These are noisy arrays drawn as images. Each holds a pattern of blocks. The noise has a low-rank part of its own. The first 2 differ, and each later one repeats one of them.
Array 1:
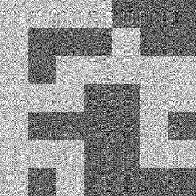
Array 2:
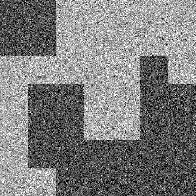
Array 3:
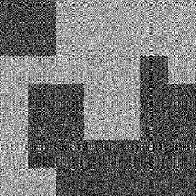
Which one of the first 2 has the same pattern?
2
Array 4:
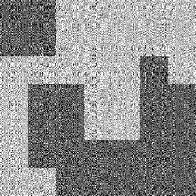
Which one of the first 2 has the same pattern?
2
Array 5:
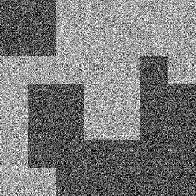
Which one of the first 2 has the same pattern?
2
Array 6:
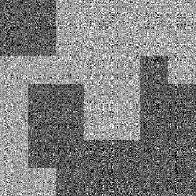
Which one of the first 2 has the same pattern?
2
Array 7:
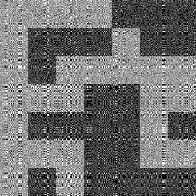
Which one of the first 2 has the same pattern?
1
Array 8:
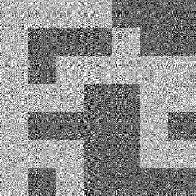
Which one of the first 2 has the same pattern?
1
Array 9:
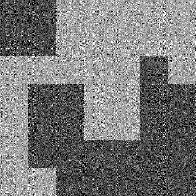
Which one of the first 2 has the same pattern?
2
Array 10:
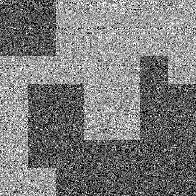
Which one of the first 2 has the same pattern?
2
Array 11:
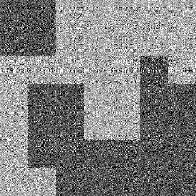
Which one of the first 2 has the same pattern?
2
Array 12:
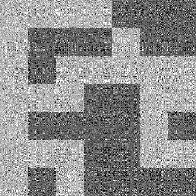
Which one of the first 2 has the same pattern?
1
